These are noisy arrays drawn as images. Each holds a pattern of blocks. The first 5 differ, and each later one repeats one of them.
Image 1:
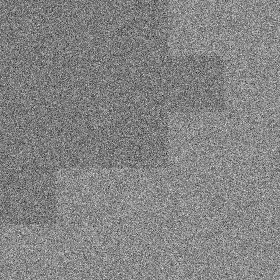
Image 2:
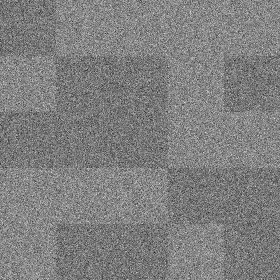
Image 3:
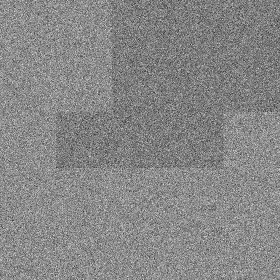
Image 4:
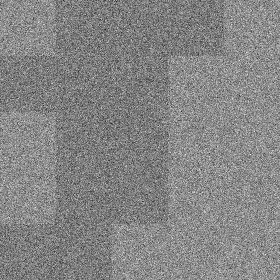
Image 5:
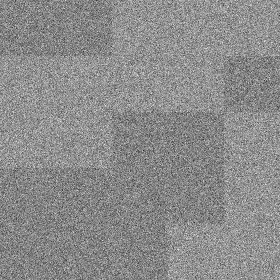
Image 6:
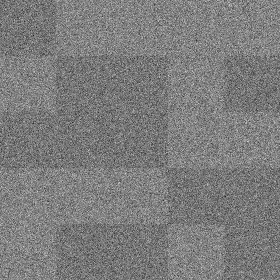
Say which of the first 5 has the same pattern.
2
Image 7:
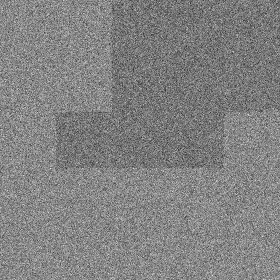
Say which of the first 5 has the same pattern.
3
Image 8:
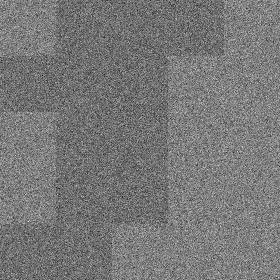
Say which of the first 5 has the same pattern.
4
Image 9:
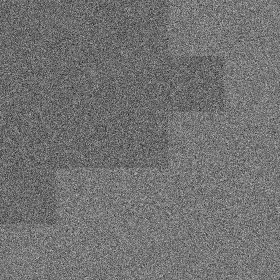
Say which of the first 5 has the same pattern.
1
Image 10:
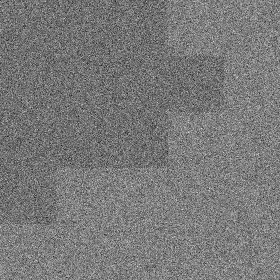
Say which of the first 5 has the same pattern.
1
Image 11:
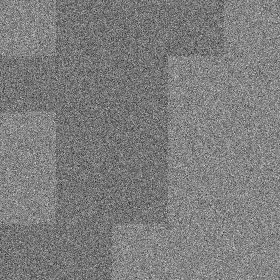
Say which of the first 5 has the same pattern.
4
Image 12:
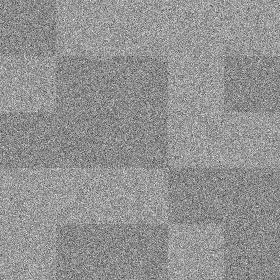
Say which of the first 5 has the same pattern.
2
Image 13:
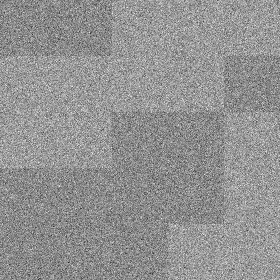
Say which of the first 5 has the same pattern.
5
